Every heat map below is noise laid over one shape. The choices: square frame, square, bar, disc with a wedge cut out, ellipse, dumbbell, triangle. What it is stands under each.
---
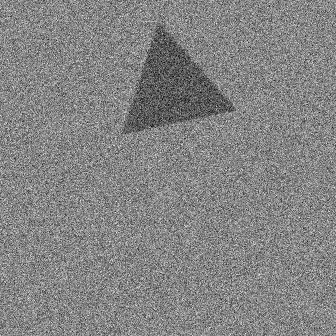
triangle
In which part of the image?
top middle
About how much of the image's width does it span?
a third
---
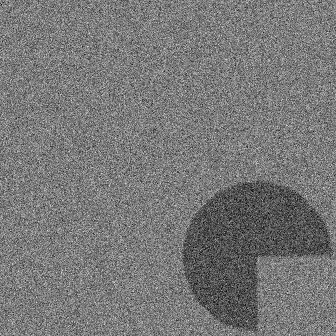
disc with a wedge cut out
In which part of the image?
bottom right
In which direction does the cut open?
down and right
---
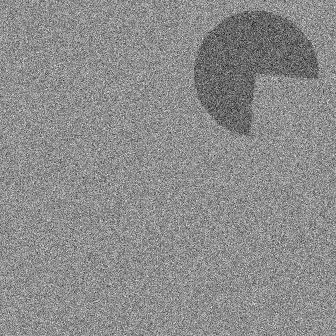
disc with a wedge cut out
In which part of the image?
top right
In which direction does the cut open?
down and right
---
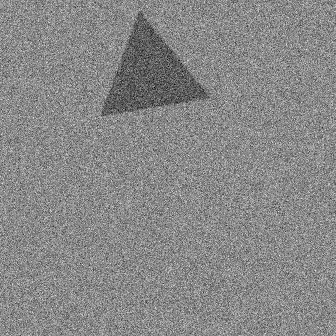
triangle
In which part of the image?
top middle
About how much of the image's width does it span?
a third
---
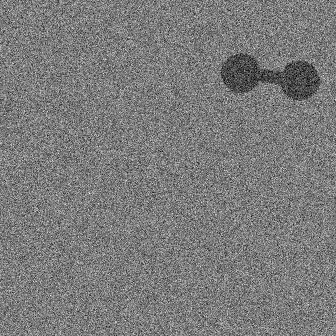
dumbbell
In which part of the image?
top right
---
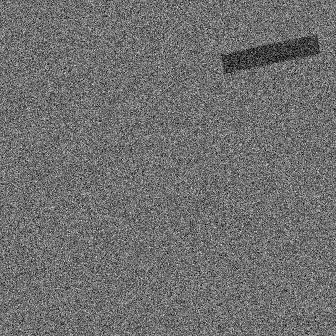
bar
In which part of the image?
top right
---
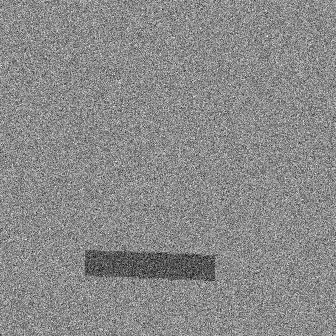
bar
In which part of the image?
bottom middle
